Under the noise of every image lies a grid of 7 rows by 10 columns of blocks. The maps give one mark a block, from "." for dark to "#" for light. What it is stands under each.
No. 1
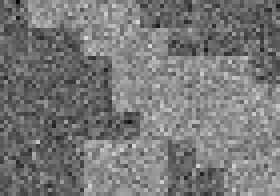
. # # # # . . . . .
. . . # # # . . . .
. . . . # # # # # .
. . . . # # # # # #
. . . . . # # # # #
. . . # # # . # # #
. . . # # # . . # #
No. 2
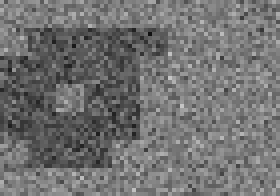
# # # # # # # # # #
# . . . . . # # # #
. . . . . # # # # #
. . # . . # # # # #
. . . . . # # # # #
# . . . # # # # # #
# # # # # # # # # #
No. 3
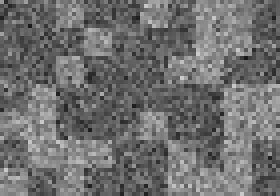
. . # . . # . # # .
. . . # . . . # # .
. . # . . . # # . .
. # . . . . . . # #
# # . . . # . . # #
. # # # . . # . # .
# . # . . . # # # .
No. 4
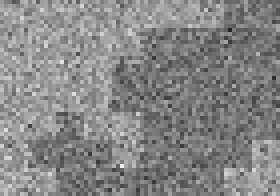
# # # # # # # # . .
# # # # # . . . . .
# # # # . . . . . .
# # # # . . . . . .
# # . # # . . . . .
# . . . # . . . . #
# # . . . . . . # #
